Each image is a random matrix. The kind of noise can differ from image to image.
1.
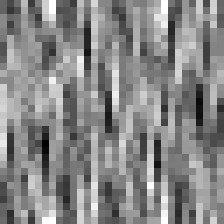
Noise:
streaked along the columns
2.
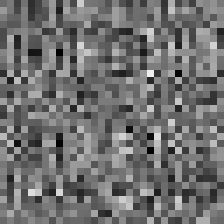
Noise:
low rank plus noise
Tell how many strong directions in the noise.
two
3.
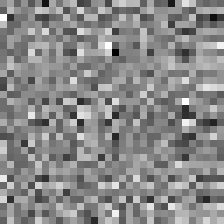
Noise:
low rank plus noise
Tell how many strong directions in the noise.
two
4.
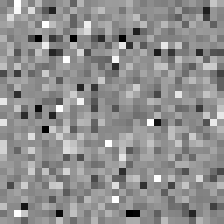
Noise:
heavy tails
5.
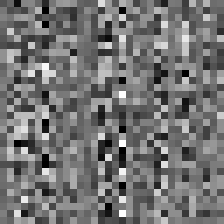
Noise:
columns of uneven size
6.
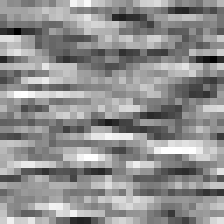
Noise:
streaked along the rows
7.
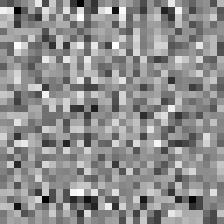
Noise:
low rank plus noise
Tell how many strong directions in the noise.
three or four
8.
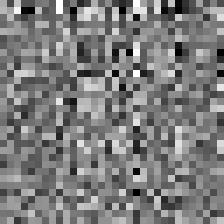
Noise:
low rank plus noise
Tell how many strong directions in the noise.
two
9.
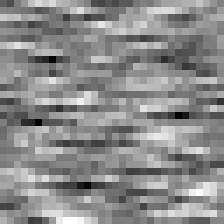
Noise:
streaked along the rows
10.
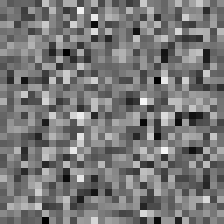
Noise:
low rank plus noise
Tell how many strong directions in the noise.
three or four
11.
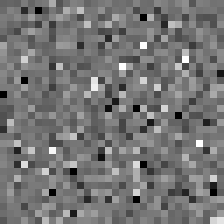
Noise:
heavy tails
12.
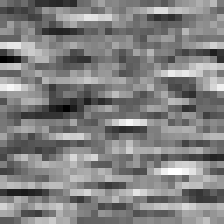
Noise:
streaked along the rows
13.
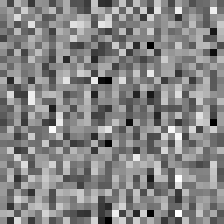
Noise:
low rank plus noise
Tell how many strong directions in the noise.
three or four
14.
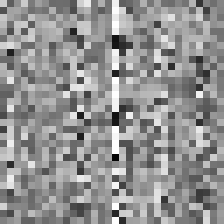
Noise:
columns of uneven size
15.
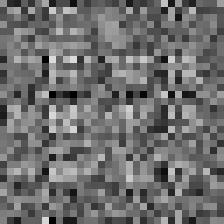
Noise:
low rank plus noise
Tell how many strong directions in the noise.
one
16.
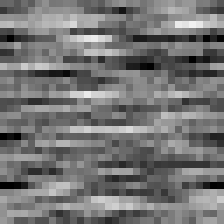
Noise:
streaked along the rows
